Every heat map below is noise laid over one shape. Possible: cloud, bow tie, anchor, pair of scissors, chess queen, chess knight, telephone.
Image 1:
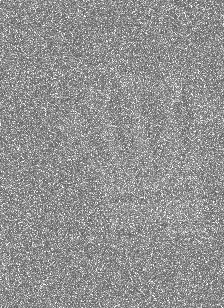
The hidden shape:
chess queen
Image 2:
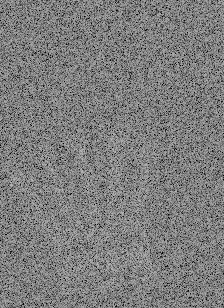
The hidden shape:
chess queen
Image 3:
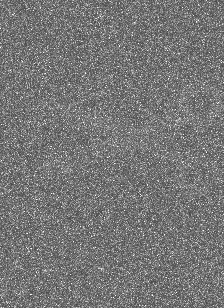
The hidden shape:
pair of scissors
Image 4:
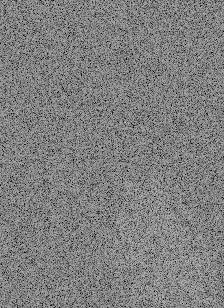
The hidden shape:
chess knight
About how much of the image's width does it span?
half
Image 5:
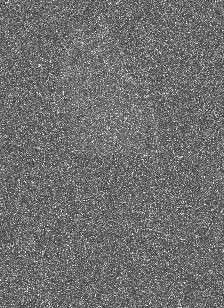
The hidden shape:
chess knight
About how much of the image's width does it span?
half
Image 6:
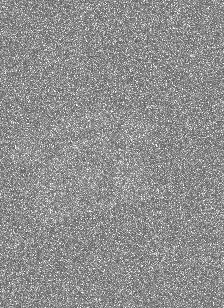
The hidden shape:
telephone
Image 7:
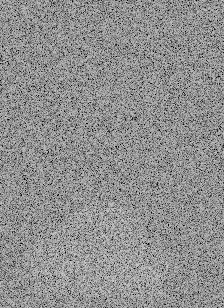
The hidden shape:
cloud
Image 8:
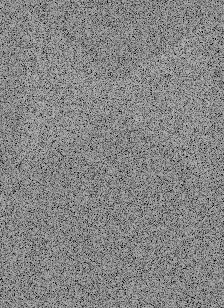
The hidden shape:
bow tie
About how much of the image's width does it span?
nearly all
